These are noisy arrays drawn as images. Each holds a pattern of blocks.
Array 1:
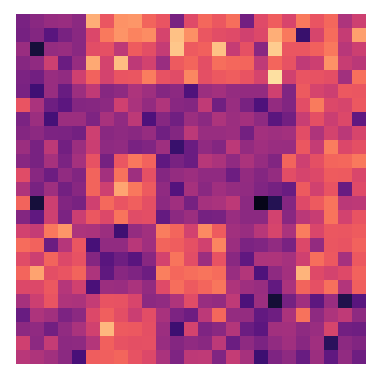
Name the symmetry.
mirrored about the diagonal from the bottom left
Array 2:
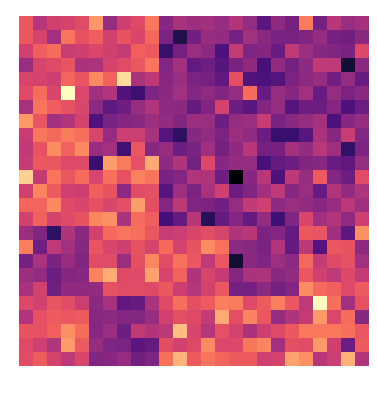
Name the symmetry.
mirrored about the diagonal from the bottom left
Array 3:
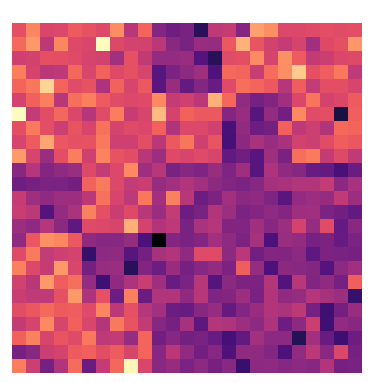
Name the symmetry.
mirrored about the diagonal from the top left
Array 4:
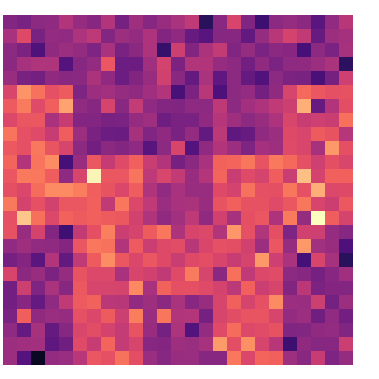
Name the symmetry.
left and right mirror each other
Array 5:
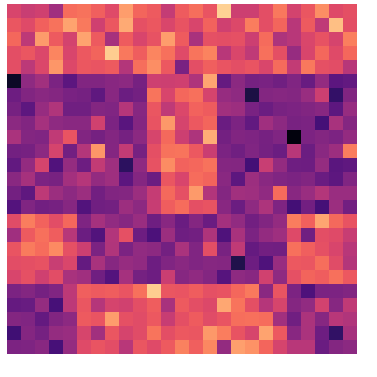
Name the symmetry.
left and right mirror each other
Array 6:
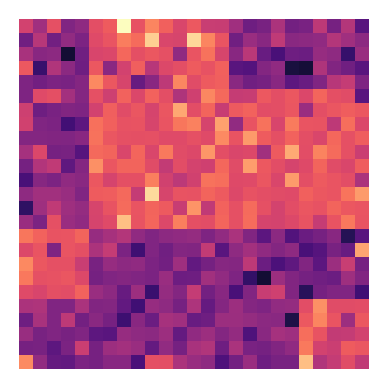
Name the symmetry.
no symmetry
